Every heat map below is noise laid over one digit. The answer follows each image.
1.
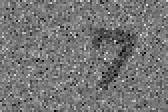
dark 7
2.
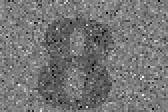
dark 8
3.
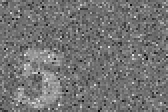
light 5
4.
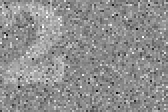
light 2
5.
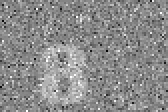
light 8
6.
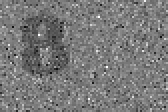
dark 8
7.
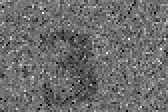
dark 3
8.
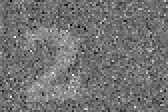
light 2
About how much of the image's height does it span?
two thirds
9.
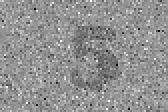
dark 5
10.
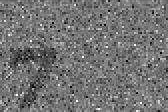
dark 7
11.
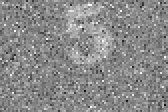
light 5
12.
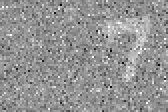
light 7
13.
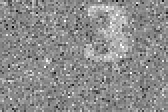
light 3
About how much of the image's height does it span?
half
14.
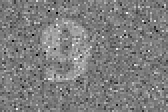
light 9
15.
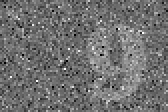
light 9
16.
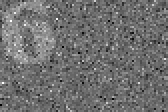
light 6
